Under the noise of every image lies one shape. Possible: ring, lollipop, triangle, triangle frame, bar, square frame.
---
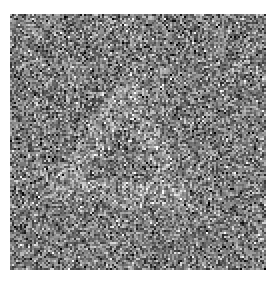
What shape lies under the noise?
triangle frame
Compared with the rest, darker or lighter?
lighter
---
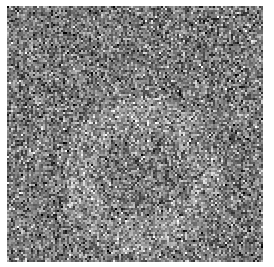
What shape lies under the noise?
ring
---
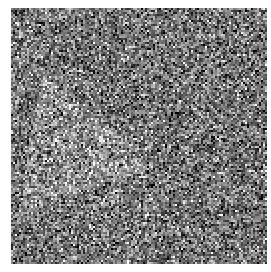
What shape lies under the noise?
triangle
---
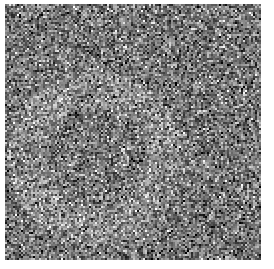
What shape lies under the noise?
ring
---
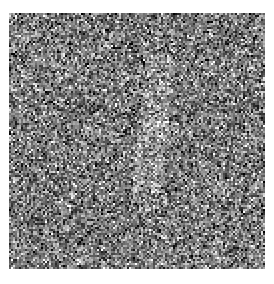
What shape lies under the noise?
bar
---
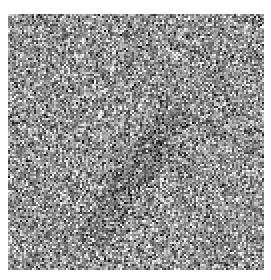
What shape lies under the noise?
bar
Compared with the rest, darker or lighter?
darker
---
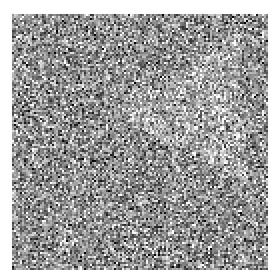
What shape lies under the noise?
triangle
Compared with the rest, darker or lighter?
lighter
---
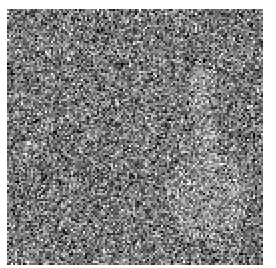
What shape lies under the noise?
lollipop
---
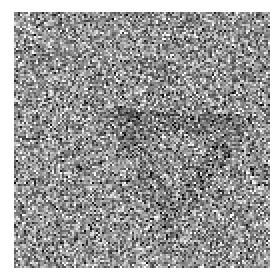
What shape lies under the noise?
triangle frame
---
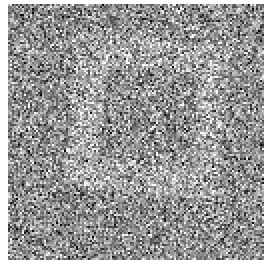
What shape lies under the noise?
square frame
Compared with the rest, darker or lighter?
lighter
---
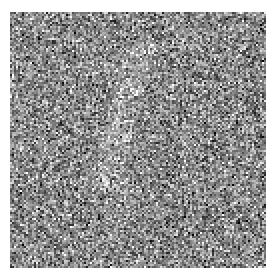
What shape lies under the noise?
bar
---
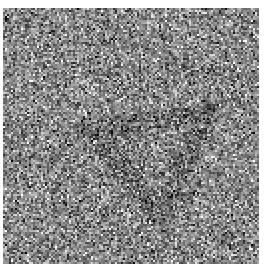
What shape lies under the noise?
triangle frame
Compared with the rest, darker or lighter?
darker
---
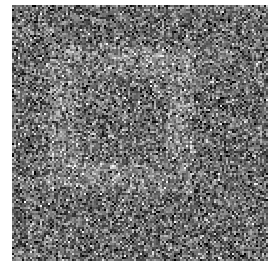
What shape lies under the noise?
square frame
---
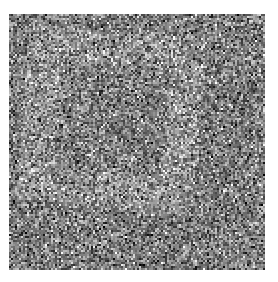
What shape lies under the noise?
square frame
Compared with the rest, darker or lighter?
lighter
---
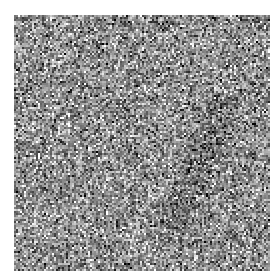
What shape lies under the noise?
bar
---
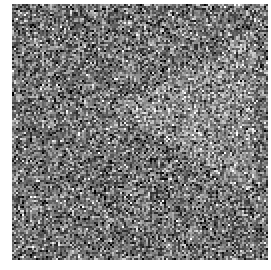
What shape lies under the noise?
triangle
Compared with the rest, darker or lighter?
lighter
